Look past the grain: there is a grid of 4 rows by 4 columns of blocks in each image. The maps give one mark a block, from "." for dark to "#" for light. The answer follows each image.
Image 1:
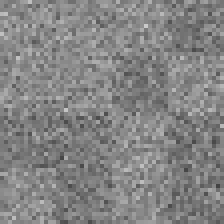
# # # .
# # . #
. . # .
# . # .
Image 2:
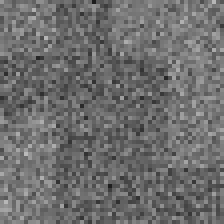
# . # #
. . . #
# . . #
# . . .
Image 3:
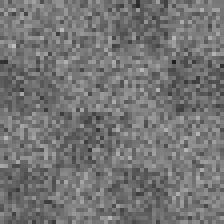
# # . #
. # # .
# . # #
. # . #
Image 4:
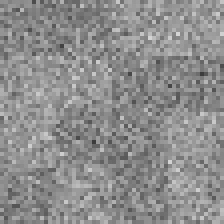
. . # #
# # . .
# . . #
. # . #
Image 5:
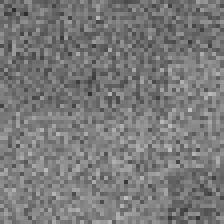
. . . .
. . . #
# # # #
# # # .
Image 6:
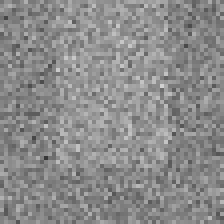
. # # .
. # # .
. # # .
. . . .
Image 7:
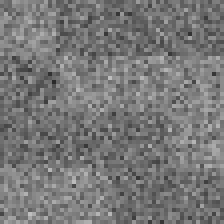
# . . .
. # # #
. . . #
# # . .
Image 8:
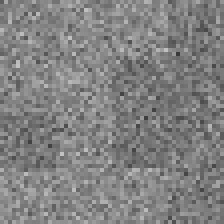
# # # .
# # . .
. # . .
# # # .
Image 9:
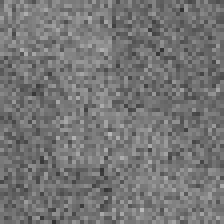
# # . .
. # . .
. # # .
. . # #
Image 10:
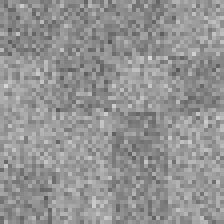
. . . #
# . # .
# # . #
. # . #
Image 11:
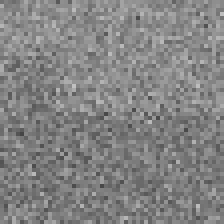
# # # #
. # # #
. . . .
. . . .
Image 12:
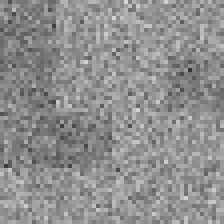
. # # #
. # # .
. . # #
# # # #
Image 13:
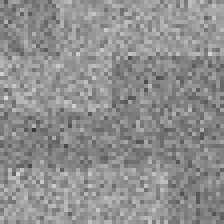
. # # #
# # . .
. . . .
# # # .
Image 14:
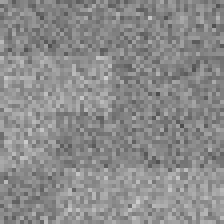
. . . .
# # . .
# . . .
. # # #
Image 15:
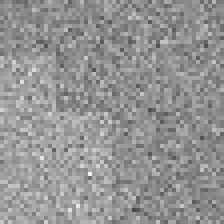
. . . .
# . . .
# # . .
# # . .
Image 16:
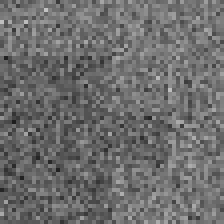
# # # #
. . # #
. . . #
. . # #
